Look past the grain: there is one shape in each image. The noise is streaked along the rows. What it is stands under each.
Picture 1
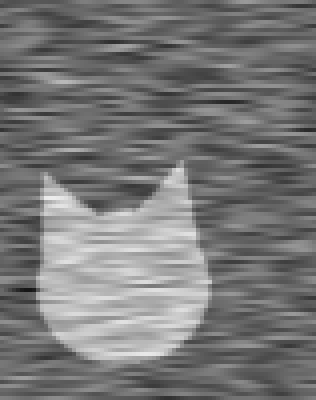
light cat's head
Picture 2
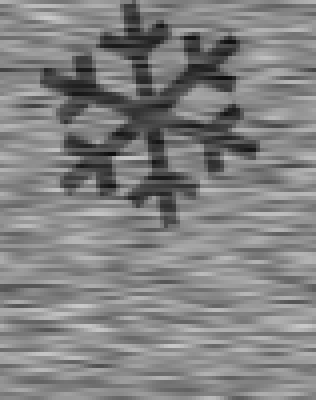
dark snowflake
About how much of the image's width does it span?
two thirds
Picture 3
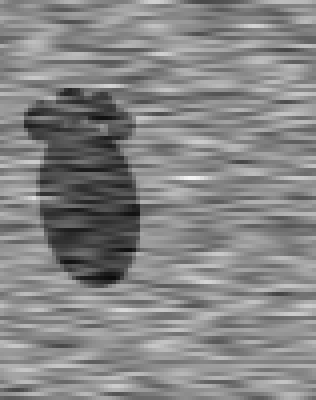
dark footprint
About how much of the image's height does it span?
half
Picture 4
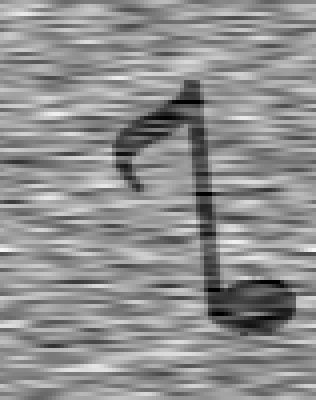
dark musical note
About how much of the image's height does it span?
two thirds
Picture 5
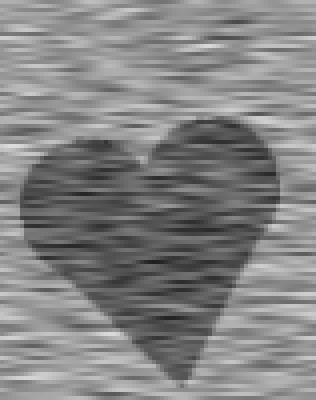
dark heart
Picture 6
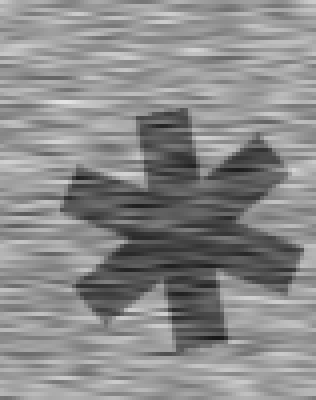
dark asterisk
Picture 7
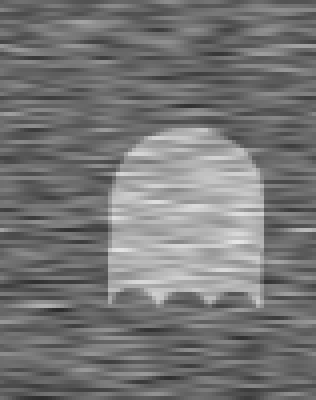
light ghost
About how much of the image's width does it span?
half
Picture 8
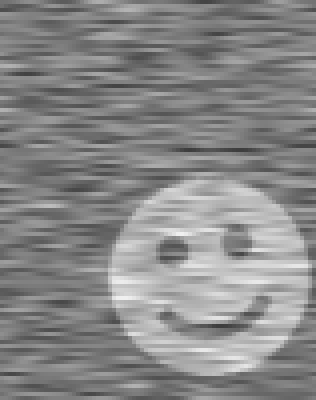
light smiling face
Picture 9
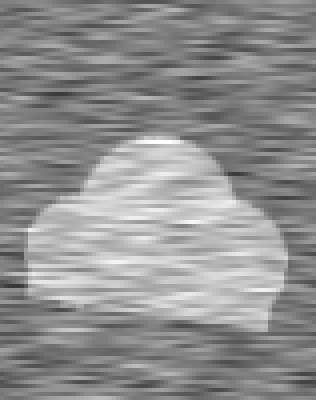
light cloud
